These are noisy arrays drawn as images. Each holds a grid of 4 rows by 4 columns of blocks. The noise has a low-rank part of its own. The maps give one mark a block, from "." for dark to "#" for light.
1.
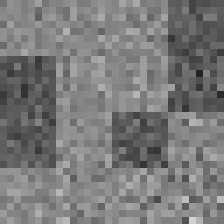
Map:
# # # .
. # # .
. # . #
# # # #
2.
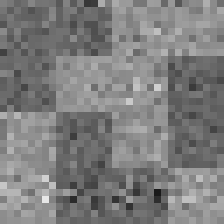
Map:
. . # #
. # # .
# . # .
# . . #
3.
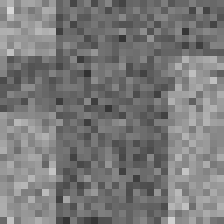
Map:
# . . .
. . . #
# . . #
# . . #
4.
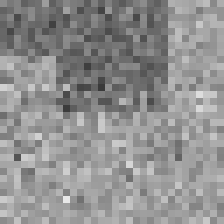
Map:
. . . #
# . . #
# # # #
# # # #
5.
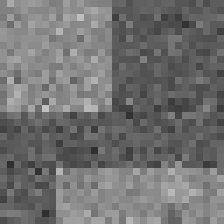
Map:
# # . .
# # . .
. . . .
. # # #
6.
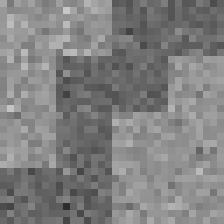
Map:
# # . .
# . . #
# . # #
. . # #
